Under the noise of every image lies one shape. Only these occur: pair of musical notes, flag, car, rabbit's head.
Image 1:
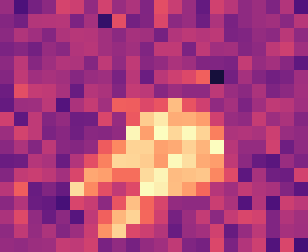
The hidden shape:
rabbit's head
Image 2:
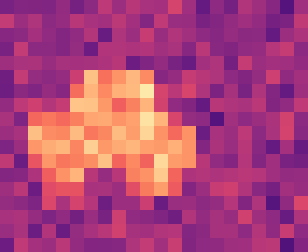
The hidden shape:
car
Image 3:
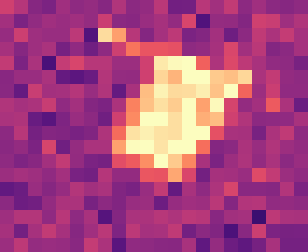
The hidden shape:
flag
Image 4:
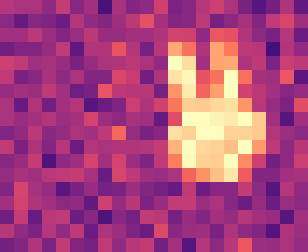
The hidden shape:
rabbit's head
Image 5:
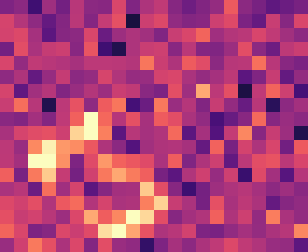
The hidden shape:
pair of musical notes
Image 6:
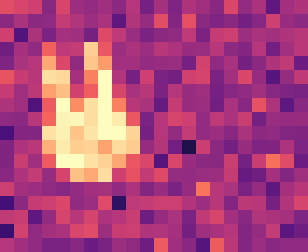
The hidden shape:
rabbit's head
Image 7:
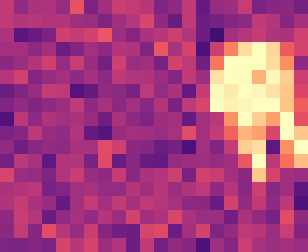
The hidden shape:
rabbit's head
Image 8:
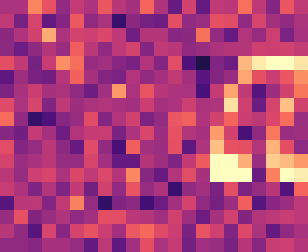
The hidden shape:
pair of musical notes
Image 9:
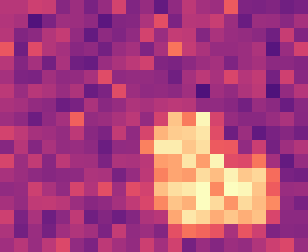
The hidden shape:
car
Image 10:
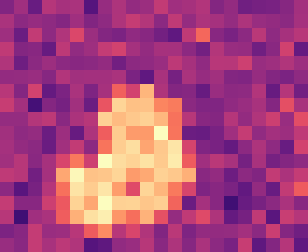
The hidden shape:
car
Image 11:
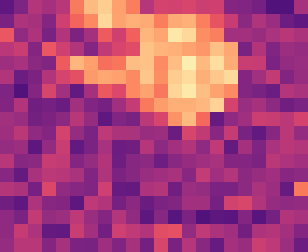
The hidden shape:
rabbit's head
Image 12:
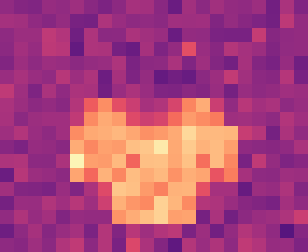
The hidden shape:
car
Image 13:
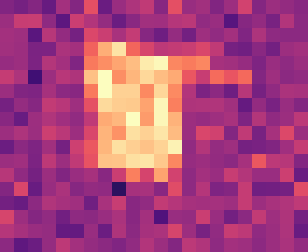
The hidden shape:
flag
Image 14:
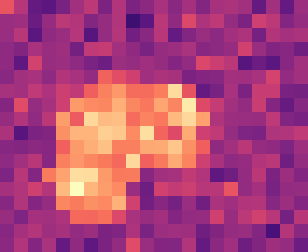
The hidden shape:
car
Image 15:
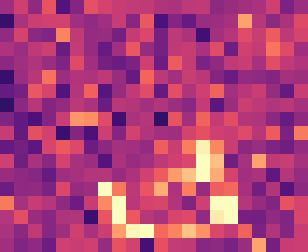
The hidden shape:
pair of musical notes
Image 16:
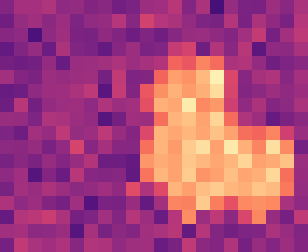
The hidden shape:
car
